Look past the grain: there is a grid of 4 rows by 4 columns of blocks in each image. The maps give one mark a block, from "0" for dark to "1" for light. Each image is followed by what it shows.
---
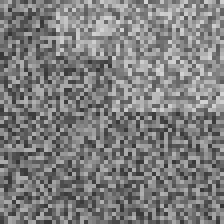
0 1 1 1
0 0 1 1
0 0 0 0
0 0 0 0
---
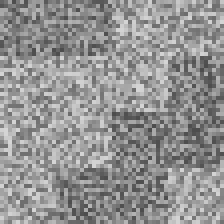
0 0 1 1
1 1 1 0
1 1 0 0
1 0 0 1
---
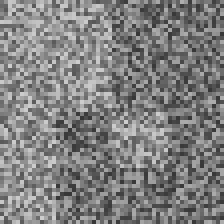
1 1 0 0
1 1 0 0
1 0 1 0
1 0 0 0
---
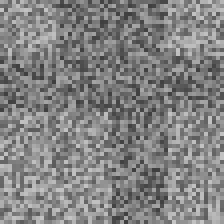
1 0 0 1
0 0 0 0
1 1 0 1
1 1 0 1
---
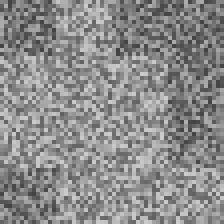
0 1 0 0
1 1 1 0
1 1 1 0
0 1 1 1
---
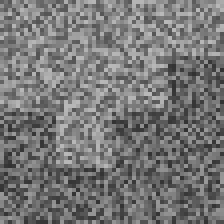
1 1 1 1
1 1 1 0
0 1 0 0
0 0 0 0
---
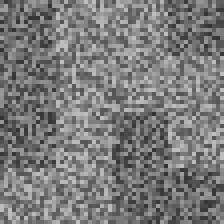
0 1 1 0
0 1 1 1
0 1 0 1
1 1 0 0
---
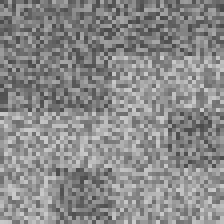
0 0 0 0
0 0 1 1
1 1 1 0
1 0 1 1
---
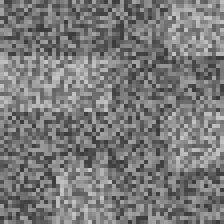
0 0 0 1
1 1 0 0
0 0 0 1
0 1 0 0
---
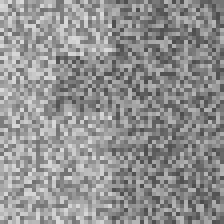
1 1 0 0
1 0 0 0
1 1 0 0
1 1 0 0
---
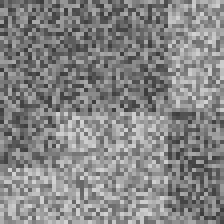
0 0 0 1
0 0 0 1
0 1 1 0
1 1 1 0
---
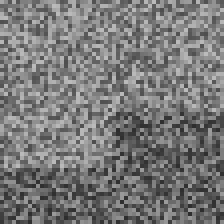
1 1 1 1
1 1 1 1
1 1 0 0
0 0 0 0
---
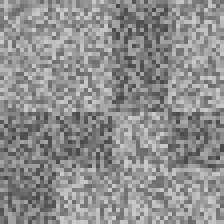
1 1 0 1
1 1 0 1
0 0 1 0
0 1 1 1
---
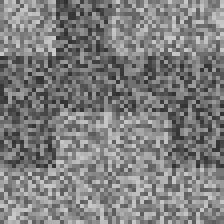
1 0 1 1
0 0 0 0
0 1 1 0
1 1 1 1
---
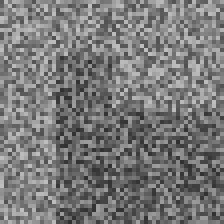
1 1 1 1
1 0 1 1
1 0 0 0
1 0 0 0
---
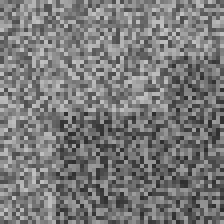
1 1 1 1
1 1 1 0
1 0 0 0
1 0 0 0
